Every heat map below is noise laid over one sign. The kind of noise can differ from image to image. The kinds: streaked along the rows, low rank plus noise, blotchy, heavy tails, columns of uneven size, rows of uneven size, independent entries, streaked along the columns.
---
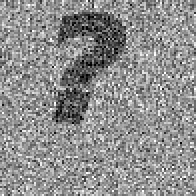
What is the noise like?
low rank plus noise
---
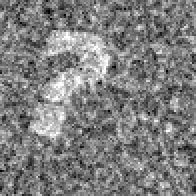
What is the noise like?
blotchy
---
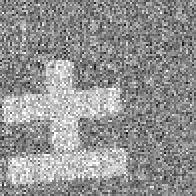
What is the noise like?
low rank plus noise
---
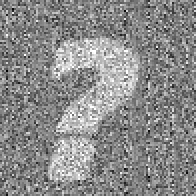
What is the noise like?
columns of uneven size
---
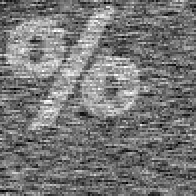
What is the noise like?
streaked along the rows
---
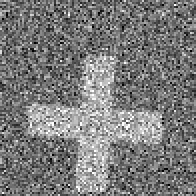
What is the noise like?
low rank plus noise
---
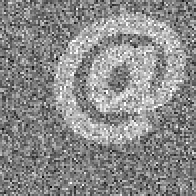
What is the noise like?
independent entries
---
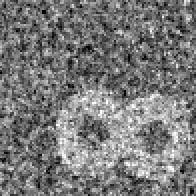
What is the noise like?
blotchy
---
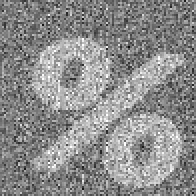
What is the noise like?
columns of uneven size
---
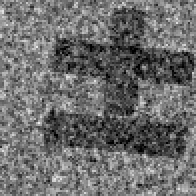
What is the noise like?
blotchy
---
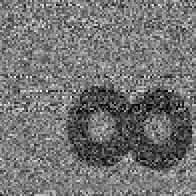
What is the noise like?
rows of uneven size
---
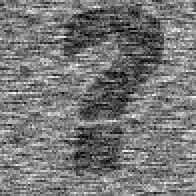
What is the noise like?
streaked along the rows
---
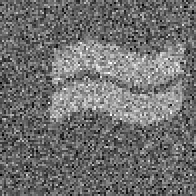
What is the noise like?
independent entries
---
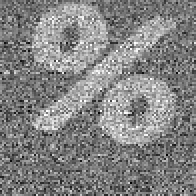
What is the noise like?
rows of uneven size
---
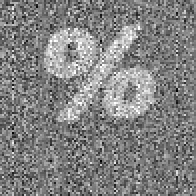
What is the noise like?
columns of uneven size
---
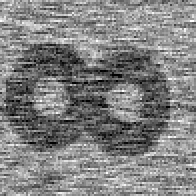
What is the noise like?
streaked along the rows
